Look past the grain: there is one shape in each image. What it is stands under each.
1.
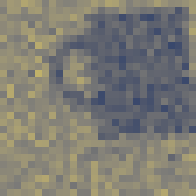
cup
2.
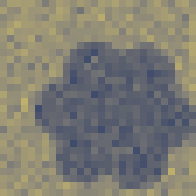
flower
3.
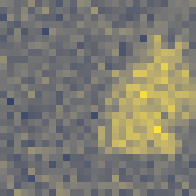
chess knight
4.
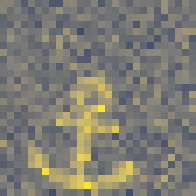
anchor
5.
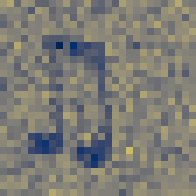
pair of musical notes
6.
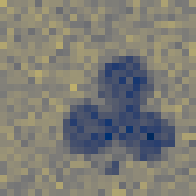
club
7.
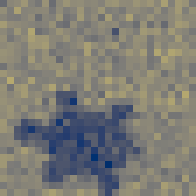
turtle
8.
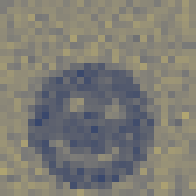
smiling face
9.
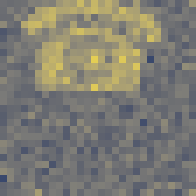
telephone
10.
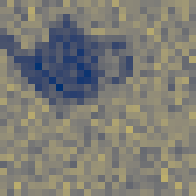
teapot
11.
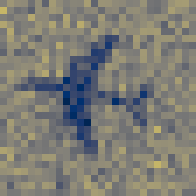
airplane
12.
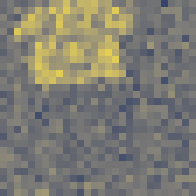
telephone
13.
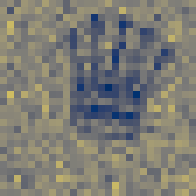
chess queen
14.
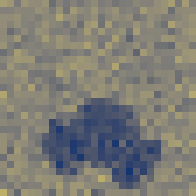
car
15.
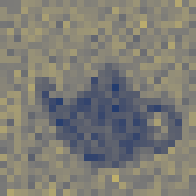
teapot
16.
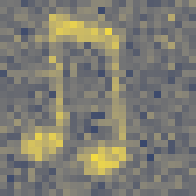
pair of musical notes
